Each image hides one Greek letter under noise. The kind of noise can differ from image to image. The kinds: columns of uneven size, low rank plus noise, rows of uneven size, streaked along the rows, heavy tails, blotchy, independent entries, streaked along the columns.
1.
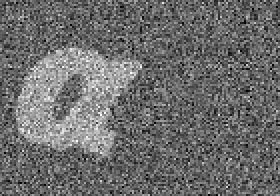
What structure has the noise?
low rank plus noise
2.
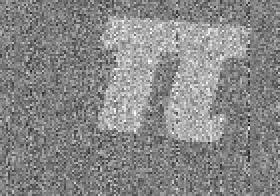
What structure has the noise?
columns of uneven size
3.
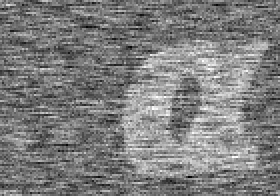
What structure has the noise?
streaked along the rows
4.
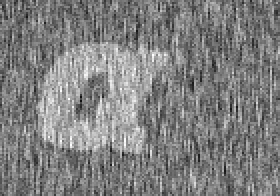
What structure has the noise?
streaked along the columns
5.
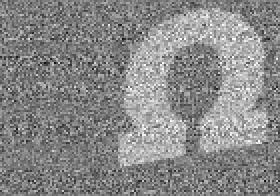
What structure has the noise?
rows of uneven size
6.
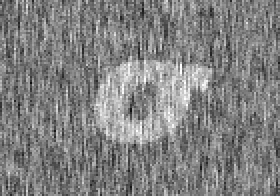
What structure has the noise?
streaked along the columns
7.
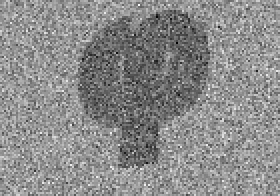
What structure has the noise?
independent entries
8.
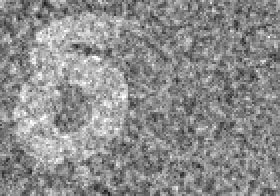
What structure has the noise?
blotchy
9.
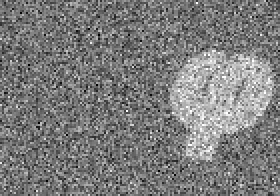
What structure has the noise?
independent entries
